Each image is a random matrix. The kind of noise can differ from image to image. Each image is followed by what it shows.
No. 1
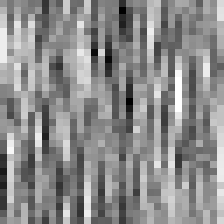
streaked along the columns
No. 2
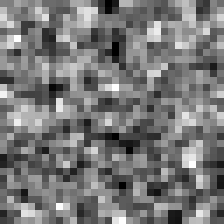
blotchy
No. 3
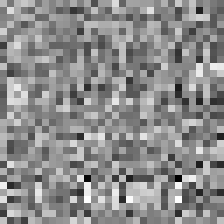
low rank plus noise
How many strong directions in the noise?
two
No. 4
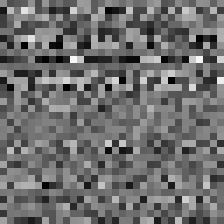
rows of uneven size
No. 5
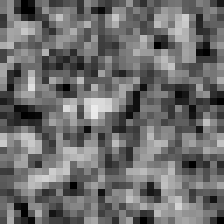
blotchy
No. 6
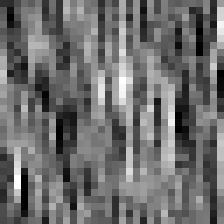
streaked along the columns
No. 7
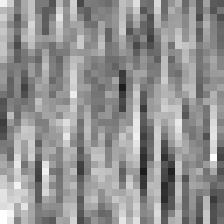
streaked along the columns
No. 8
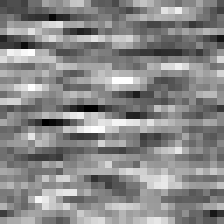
streaked along the rows
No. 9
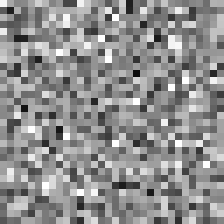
independent entries
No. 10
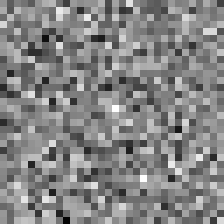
independent entries
